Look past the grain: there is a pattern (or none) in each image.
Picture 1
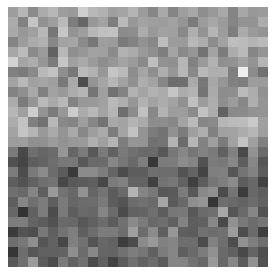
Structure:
a sharp edge
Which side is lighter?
top
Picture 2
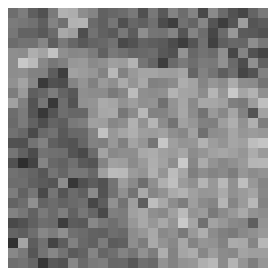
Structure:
spokes from one point
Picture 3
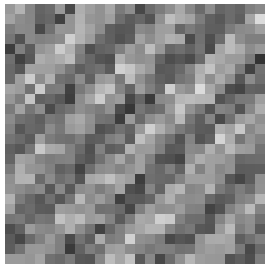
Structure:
diagonal stripes
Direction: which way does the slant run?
bottom left to top right
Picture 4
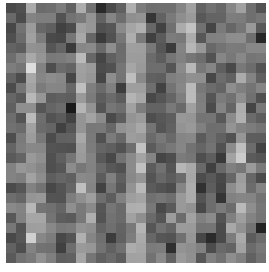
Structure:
vertical stripes
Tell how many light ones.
5
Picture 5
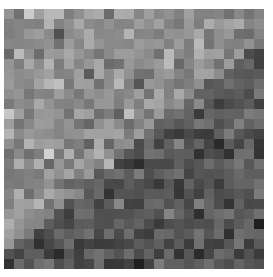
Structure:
a sharp edge
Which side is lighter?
top left
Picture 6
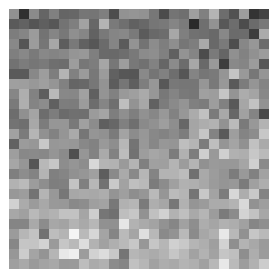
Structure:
a smooth slope
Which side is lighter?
bottom
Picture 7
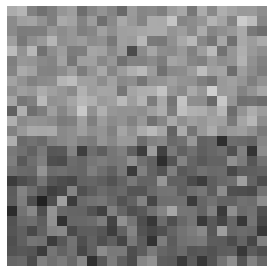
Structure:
a sharp edge
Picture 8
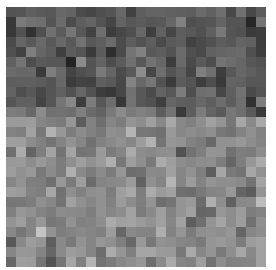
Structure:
a sharp edge
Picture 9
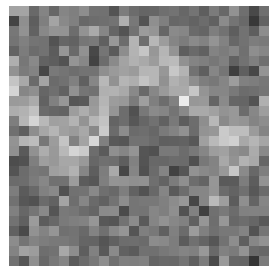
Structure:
a wavy band
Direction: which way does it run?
left to right
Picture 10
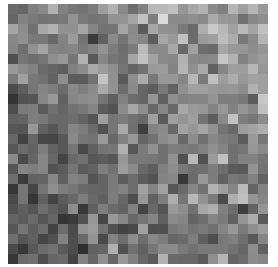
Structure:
a smooth slope
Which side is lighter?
top right
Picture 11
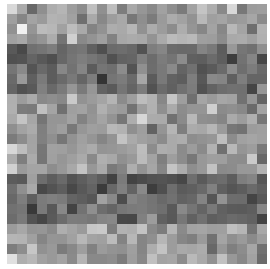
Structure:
horizontal stripes
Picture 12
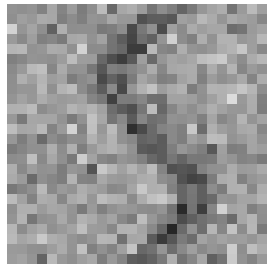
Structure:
a wavy band
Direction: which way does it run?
top to bottom
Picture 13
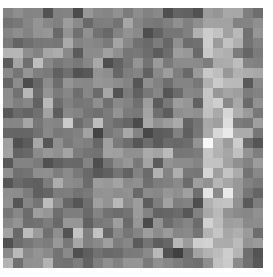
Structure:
one vertical stripe
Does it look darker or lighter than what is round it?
lighter
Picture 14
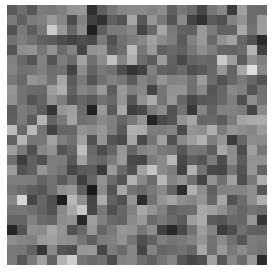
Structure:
only noise
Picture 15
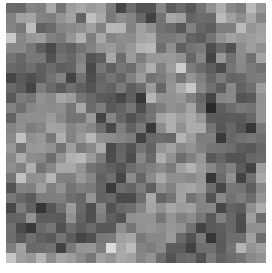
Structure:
rings round one point
